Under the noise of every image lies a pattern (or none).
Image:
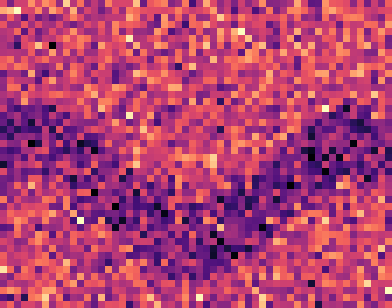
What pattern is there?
a wavy band
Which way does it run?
left to right
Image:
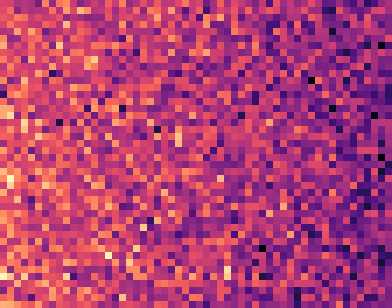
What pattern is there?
a smooth slope
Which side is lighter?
left
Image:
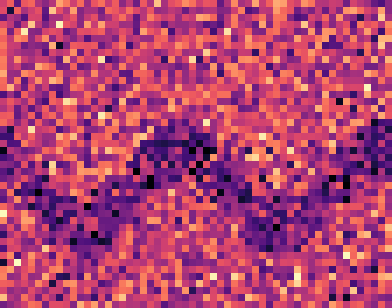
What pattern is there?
a wavy band
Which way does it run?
left to right
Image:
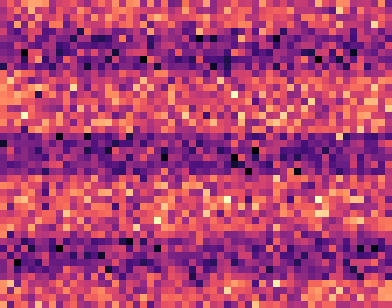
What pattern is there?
horizontal stripes
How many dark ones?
3
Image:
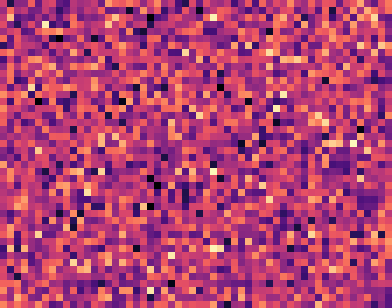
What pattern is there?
only noise
